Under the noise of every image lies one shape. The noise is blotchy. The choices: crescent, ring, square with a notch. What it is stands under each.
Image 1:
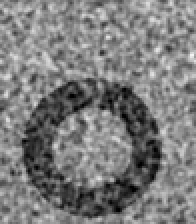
ring
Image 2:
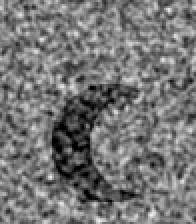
crescent
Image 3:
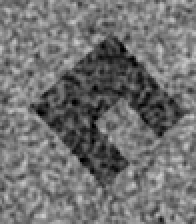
square with a notch
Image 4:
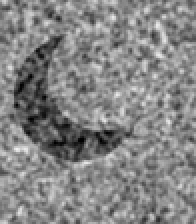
crescent
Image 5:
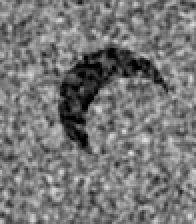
crescent
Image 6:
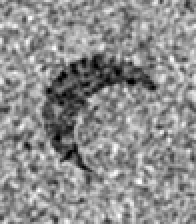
crescent
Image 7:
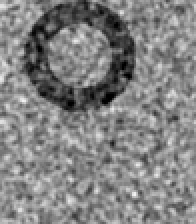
ring
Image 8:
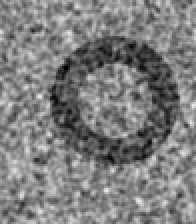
ring
